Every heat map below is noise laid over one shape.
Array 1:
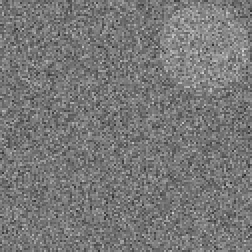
disc
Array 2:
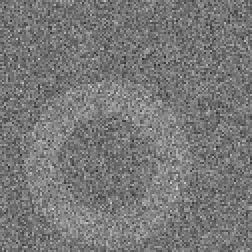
ring
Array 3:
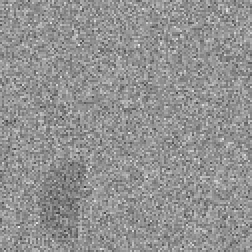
half disc
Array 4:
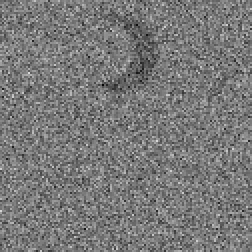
crescent
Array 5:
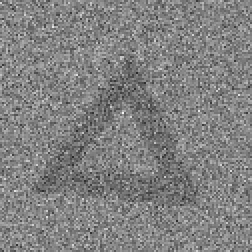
triangle frame
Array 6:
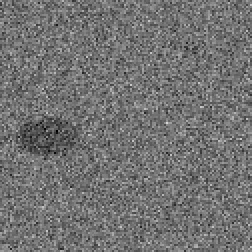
ellipse
